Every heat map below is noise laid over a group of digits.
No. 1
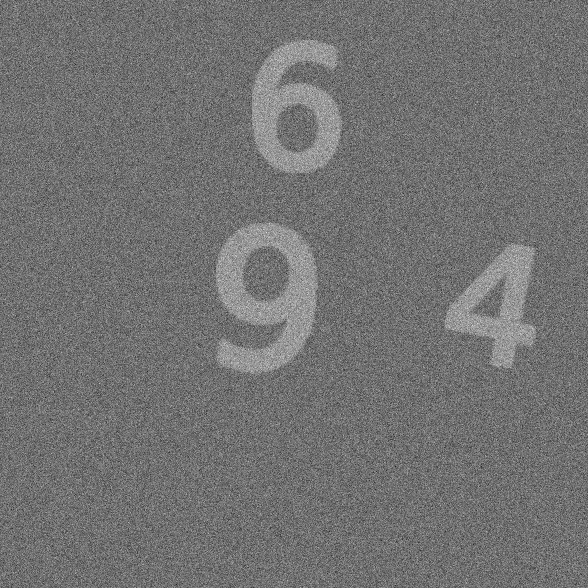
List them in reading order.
top middle: 6; centre: 9; middle right: 4
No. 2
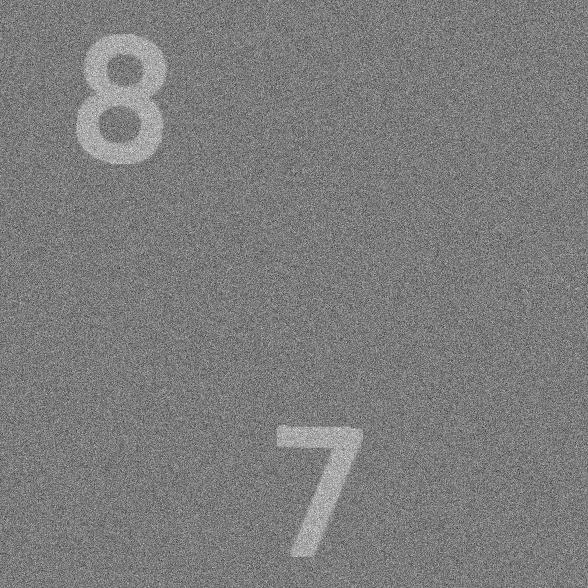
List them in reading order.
top left: 8; bottom middle: 7
